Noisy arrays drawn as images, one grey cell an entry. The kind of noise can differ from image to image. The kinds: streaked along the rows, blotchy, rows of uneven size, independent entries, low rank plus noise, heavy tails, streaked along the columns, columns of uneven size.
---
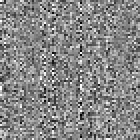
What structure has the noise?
columns of uneven size
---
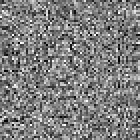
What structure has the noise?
low rank plus noise
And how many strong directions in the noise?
three or four
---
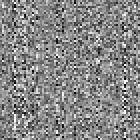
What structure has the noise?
columns of uneven size
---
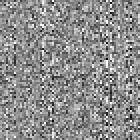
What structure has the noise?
columns of uneven size
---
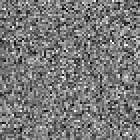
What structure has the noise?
low rank plus noise
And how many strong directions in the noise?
one
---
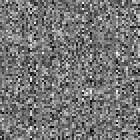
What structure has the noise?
columns of uneven size
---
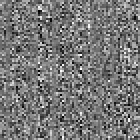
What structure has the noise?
columns of uneven size
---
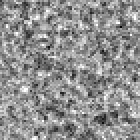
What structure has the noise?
blotchy
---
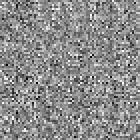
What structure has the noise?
low rank plus noise
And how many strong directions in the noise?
three or four
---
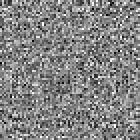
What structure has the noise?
low rank plus noise
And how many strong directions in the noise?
two
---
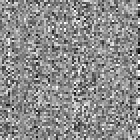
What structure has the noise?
columns of uneven size
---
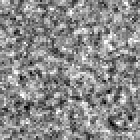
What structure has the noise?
blotchy
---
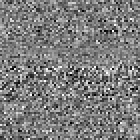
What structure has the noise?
rows of uneven size
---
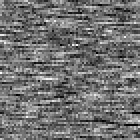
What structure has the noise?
streaked along the rows
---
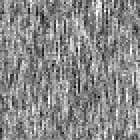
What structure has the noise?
streaked along the columns
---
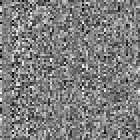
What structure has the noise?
columns of uneven size
